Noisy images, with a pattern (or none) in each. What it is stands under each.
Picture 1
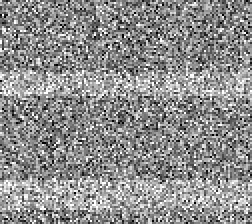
bands of rows
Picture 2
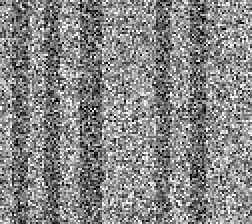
bands of columns
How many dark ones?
5
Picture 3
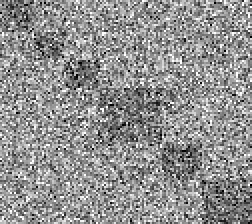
blocks along the diagonal
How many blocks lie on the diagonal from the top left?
6
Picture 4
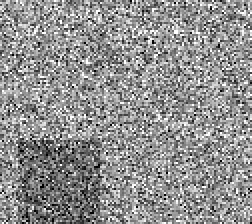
one block
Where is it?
bottom left
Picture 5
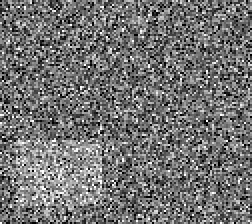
one block
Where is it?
bottom left
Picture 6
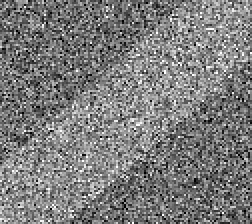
a diagonal band
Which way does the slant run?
bottom left to top right
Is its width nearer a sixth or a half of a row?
a half
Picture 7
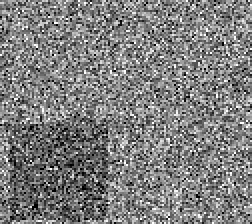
one block
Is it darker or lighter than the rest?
darker
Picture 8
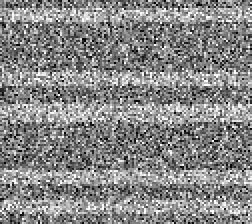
bands of rows
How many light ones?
5
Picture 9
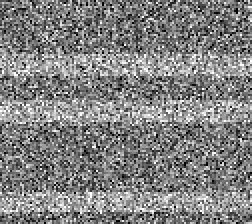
bands of rows
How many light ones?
3
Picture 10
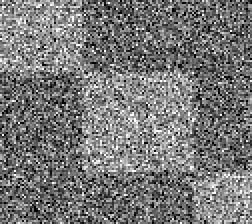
blocks along the diagonal
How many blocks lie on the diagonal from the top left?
3
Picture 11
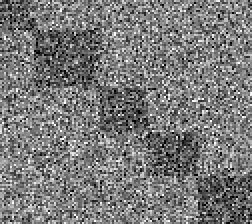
blocks along the diagonal
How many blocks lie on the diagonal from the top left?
5
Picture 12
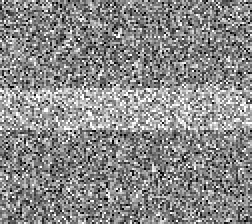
one band of rows
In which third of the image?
middle
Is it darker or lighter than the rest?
lighter
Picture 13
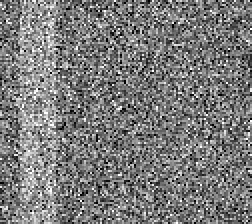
one band of columns
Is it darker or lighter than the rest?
lighter
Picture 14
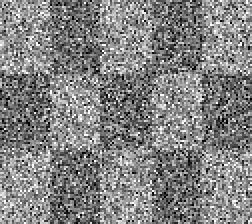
a checkerboard
